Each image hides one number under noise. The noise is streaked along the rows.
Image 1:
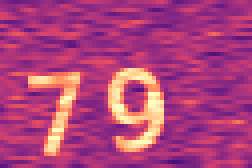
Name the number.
79
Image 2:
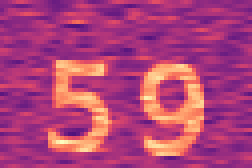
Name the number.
59
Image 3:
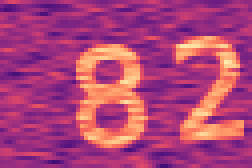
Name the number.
82
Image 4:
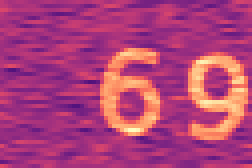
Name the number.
69
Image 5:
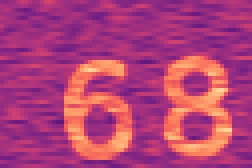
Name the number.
68
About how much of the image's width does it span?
two thirds
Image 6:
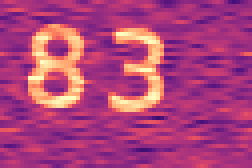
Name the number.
83
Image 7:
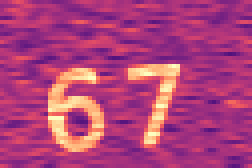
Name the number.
67
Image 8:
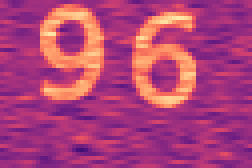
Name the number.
96
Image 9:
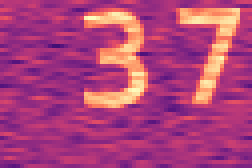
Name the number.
37
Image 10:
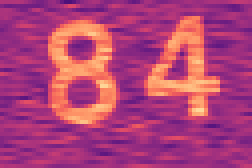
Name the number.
84
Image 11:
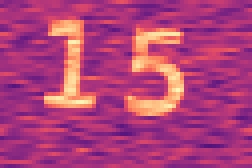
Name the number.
15
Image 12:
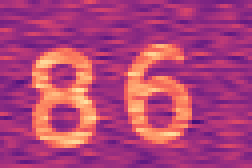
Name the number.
86
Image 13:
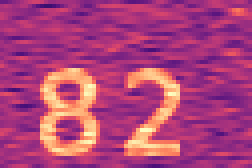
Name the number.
82
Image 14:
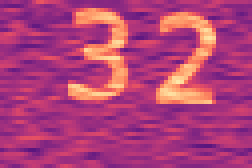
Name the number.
32
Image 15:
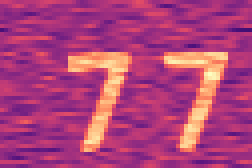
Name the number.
77
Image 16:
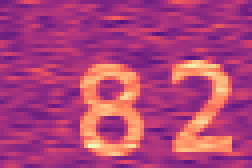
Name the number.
82
